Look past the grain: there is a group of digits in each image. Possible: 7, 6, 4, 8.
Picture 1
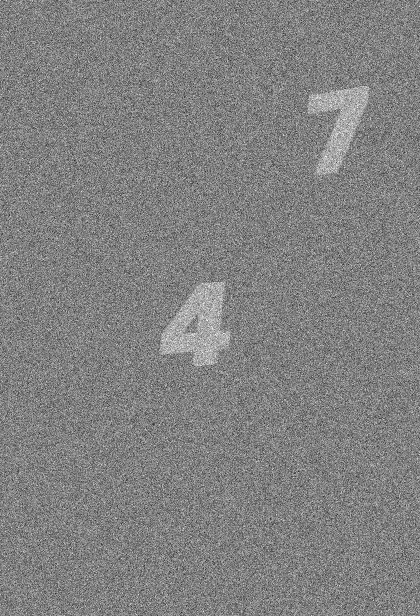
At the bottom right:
nothing
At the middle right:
nothing
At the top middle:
nothing
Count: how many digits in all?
2
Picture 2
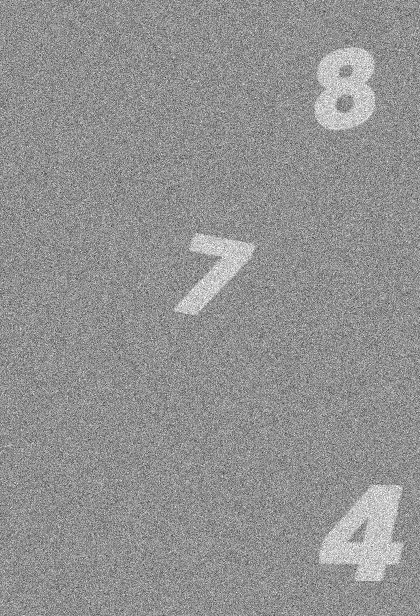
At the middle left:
nothing
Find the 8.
top right
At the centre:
7
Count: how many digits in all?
3
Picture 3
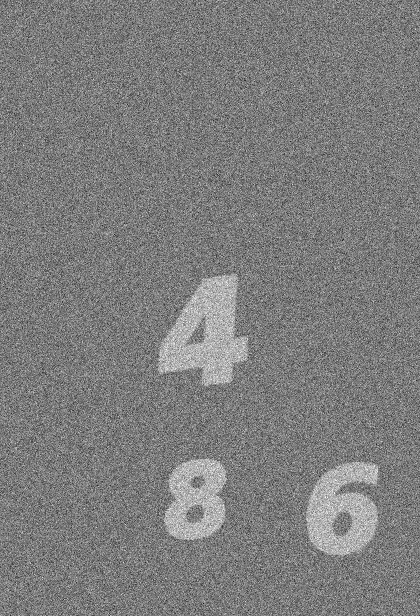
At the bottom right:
6
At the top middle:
nothing
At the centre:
4
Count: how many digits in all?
3
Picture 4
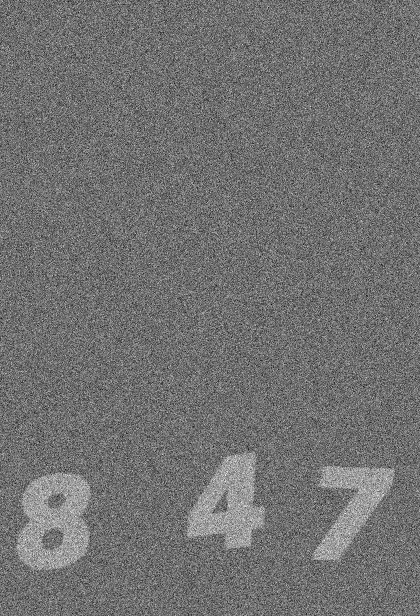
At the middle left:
nothing
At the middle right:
nothing
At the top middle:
nothing
